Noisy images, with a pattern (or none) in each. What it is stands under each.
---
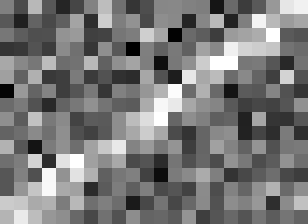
a diagonal band
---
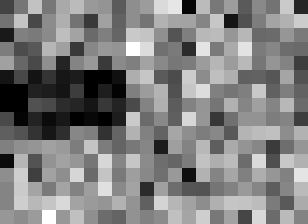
one block
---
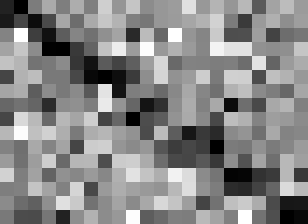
blocks along the diagonal
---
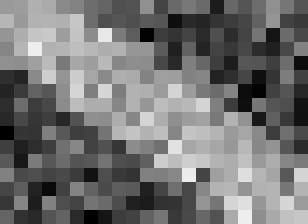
a diagonal band
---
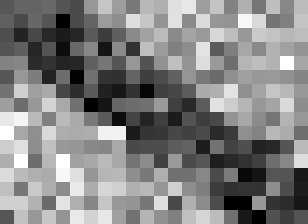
a diagonal band
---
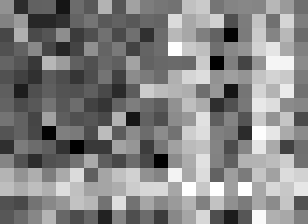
bands of rows crossing bands of columns
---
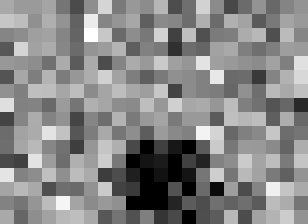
one block
